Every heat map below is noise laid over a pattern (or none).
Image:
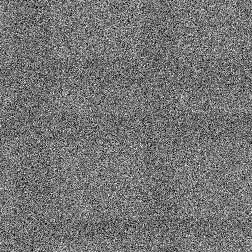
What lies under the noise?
bands of rows crossing bands of columns
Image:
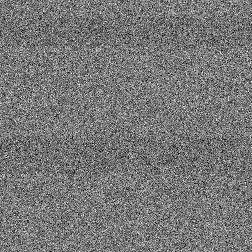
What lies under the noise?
bands of rows
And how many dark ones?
2
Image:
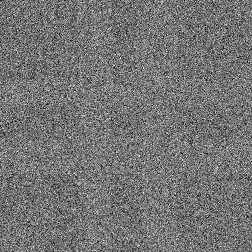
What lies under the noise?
bands of rows crossing bands of columns
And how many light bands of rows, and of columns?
2 and 2
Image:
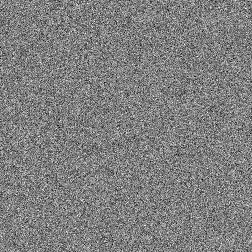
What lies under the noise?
only noise
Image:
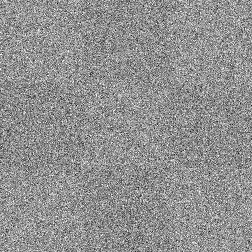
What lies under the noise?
a checkerboard
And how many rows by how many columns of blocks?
3 by 3
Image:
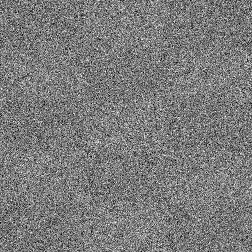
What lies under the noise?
a checkerboard
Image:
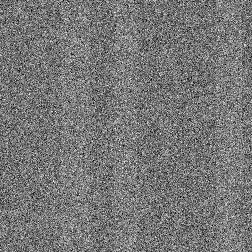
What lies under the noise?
bands of columns
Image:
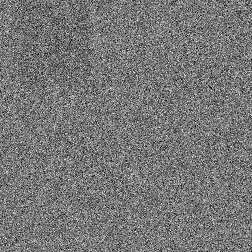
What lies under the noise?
one block
